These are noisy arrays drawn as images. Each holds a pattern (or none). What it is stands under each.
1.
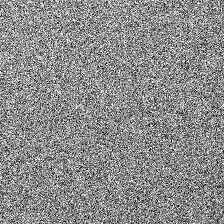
a smooth slope
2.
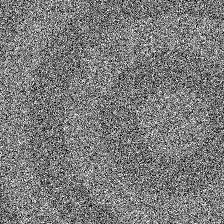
rings round one point
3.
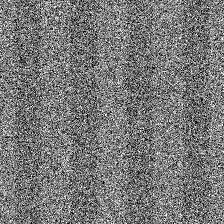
vertical stripes
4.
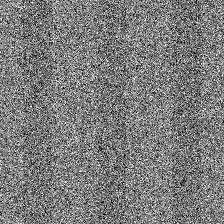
vertical stripes
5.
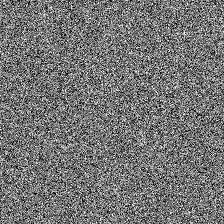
only noise
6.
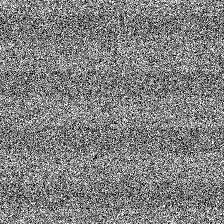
horizontal stripes
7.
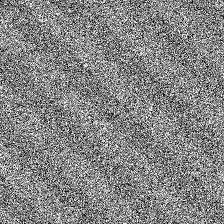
diagonal stripes
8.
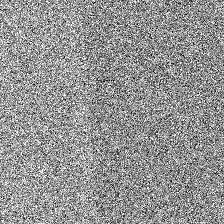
a sharp edge
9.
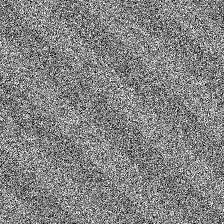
diagonal stripes
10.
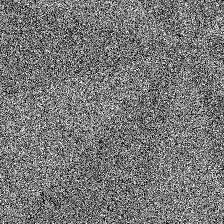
spokes from one point
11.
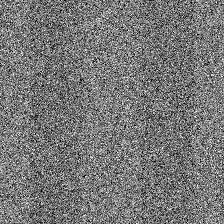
vertical stripes
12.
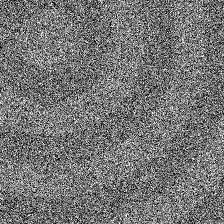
rings round one point
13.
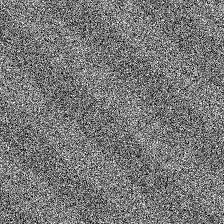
diagonal stripes
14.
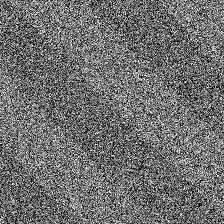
diagonal stripes
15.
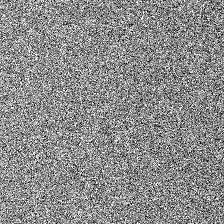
a smooth slope
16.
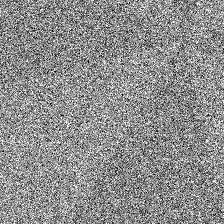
spokes from one point
